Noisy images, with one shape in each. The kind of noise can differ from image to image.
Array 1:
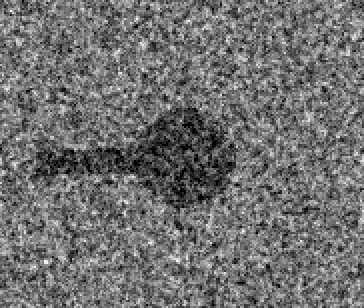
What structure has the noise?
blotchy
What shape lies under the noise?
lollipop
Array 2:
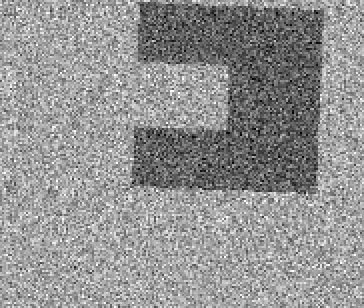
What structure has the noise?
low rank plus noise
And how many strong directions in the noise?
three or four
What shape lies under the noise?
square with a notch
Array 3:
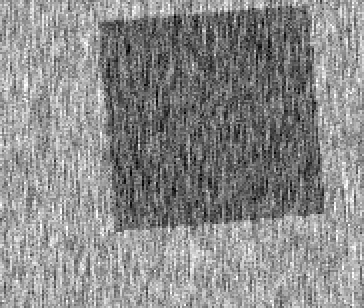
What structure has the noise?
streaked along the columns
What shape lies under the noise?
square
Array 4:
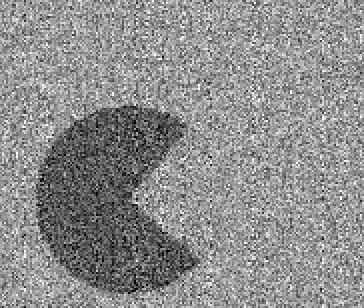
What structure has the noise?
columns of uneven size
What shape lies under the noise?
disc with a wedge cut out
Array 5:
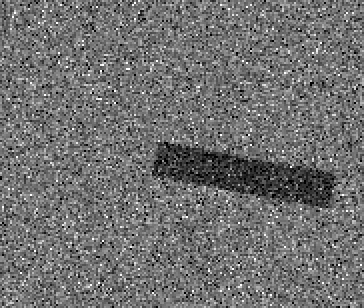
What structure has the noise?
heavy tails
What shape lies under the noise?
bar
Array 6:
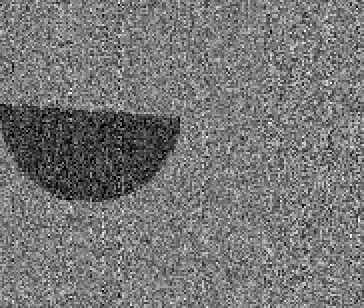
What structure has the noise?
columns of uneven size
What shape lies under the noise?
half disc
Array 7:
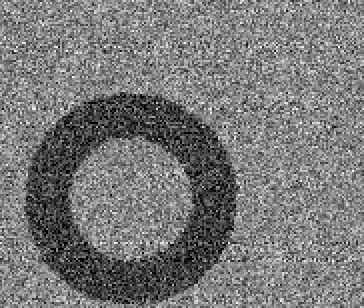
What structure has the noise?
rows of uneven size
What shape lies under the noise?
ring
